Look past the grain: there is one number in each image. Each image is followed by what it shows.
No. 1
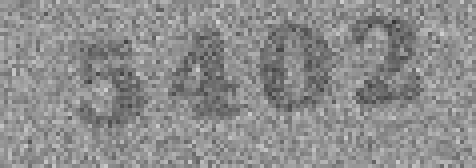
5402
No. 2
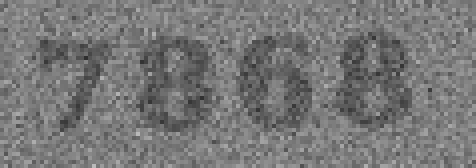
7868
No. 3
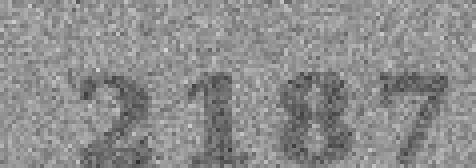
2187
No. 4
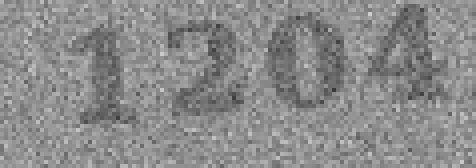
1204
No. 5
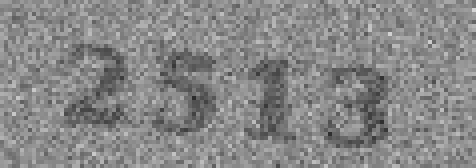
2513
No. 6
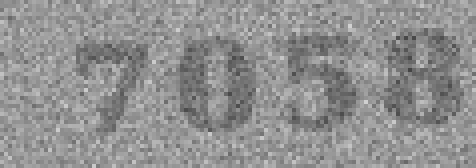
7058
